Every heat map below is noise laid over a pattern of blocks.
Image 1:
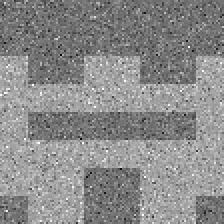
left and right mirror each other
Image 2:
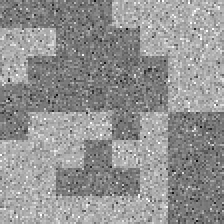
no symmetry
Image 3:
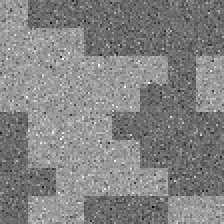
no symmetry
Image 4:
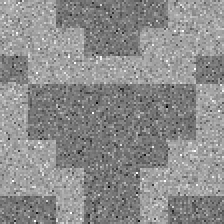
left and right mirror each other
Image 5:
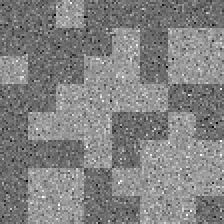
mirrored about the diagonal from the top left
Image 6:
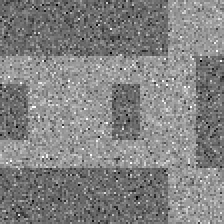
top and bottom mirror each other
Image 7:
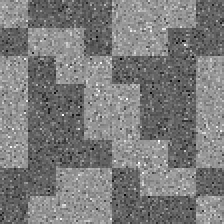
the same after a half turn
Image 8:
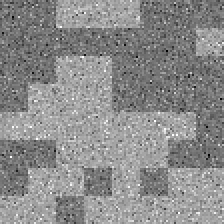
no symmetry
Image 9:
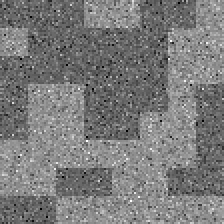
no symmetry
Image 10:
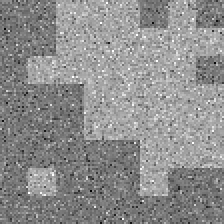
mirrored about the diagonal from the bottom left
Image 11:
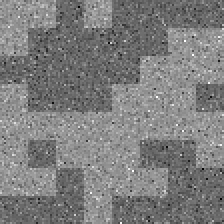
no symmetry
